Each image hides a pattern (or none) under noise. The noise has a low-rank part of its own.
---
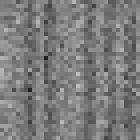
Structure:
bands of columns
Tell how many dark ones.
5
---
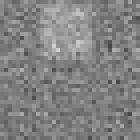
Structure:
one block
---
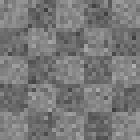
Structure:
a checkerboard
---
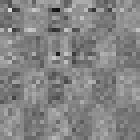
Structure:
a checkerboard
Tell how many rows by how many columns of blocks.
4 by 6
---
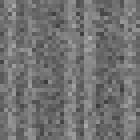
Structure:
bands of columns
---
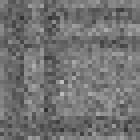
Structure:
bands of rows crossing bands of columns
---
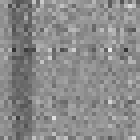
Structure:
one band of columns
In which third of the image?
left
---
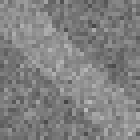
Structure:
a diagonal band
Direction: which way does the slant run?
top left to bottom right
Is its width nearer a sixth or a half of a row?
a half
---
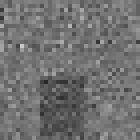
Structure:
one block
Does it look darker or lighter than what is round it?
darker
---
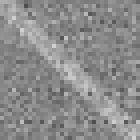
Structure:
a diagonal band
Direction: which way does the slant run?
top left to bottom right
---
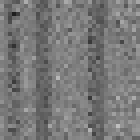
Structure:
bands of columns
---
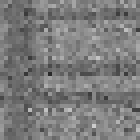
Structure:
bands of rows crossing bands of columns
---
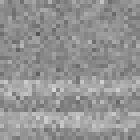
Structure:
bands of rows
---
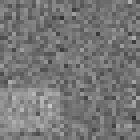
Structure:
one block
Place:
bottom left
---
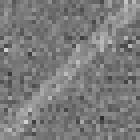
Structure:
a diagonal band
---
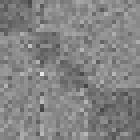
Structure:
blocks along the diagonal
